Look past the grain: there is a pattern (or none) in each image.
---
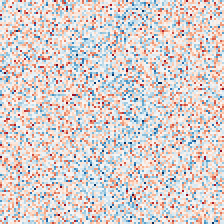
a wavy band
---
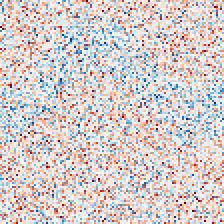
a wavy band
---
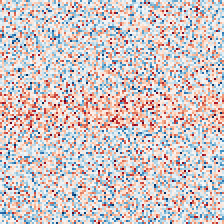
one horizontal stripe
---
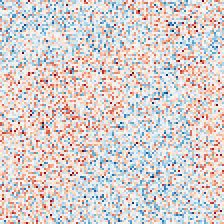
spokes from one point
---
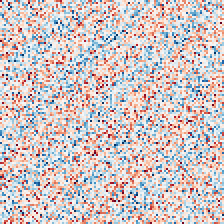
diagonal stripes
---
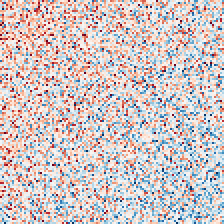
a smooth slope
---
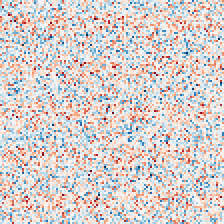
horizontal stripes
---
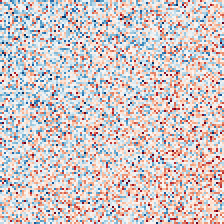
a smooth slope
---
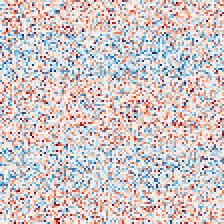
horizontal stripes
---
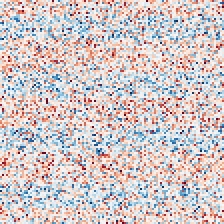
horizontal stripes
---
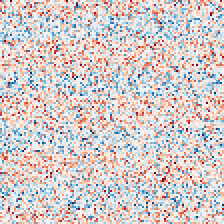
horizontal stripes
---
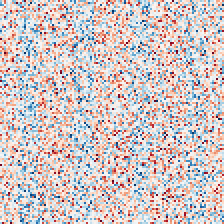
vertical stripes
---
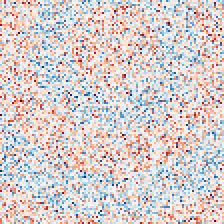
rings round one point
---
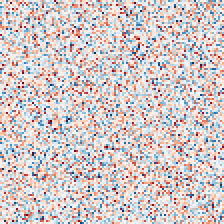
only noise
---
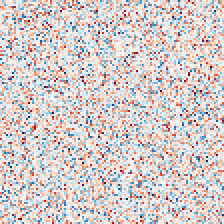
only noise
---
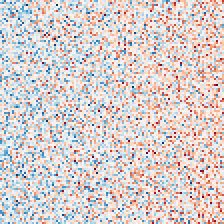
a smooth slope
